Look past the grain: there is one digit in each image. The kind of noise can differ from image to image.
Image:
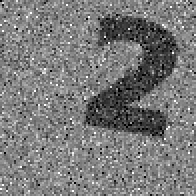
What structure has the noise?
heavy tails
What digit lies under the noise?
2
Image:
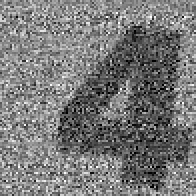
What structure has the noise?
rows of uneven size
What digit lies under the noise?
4
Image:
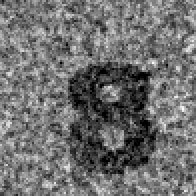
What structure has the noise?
blotchy
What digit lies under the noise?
8
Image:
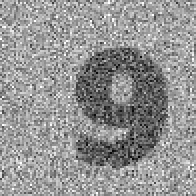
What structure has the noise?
low rank plus noise
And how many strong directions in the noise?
two
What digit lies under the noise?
9
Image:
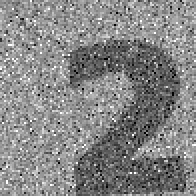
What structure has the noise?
heavy tails
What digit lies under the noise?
2
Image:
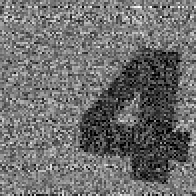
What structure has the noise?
rows of uneven size
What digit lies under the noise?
4
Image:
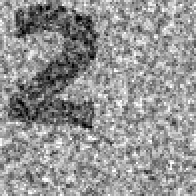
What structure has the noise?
blotchy
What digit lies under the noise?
2
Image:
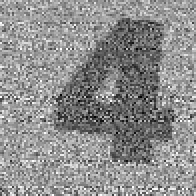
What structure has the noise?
rows of uneven size
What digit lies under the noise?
4
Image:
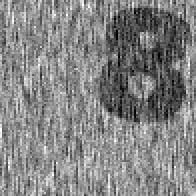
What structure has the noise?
streaked along the columns
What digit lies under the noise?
8
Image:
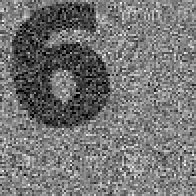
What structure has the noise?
low rank plus noise
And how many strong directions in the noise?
five to eight
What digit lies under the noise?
6
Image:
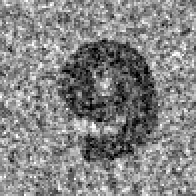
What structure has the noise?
blotchy
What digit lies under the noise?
9
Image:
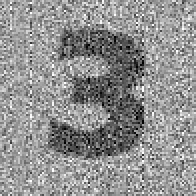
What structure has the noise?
columns of uneven size
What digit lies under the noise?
3
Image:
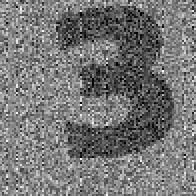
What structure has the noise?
columns of uneven size
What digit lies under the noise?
3
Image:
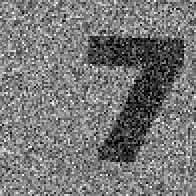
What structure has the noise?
independent entries
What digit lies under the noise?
7
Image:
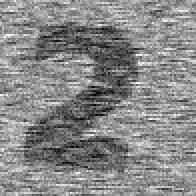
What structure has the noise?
streaked along the rows
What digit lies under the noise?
2
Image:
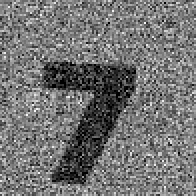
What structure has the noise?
low rank plus noise
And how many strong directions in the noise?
one
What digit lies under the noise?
7
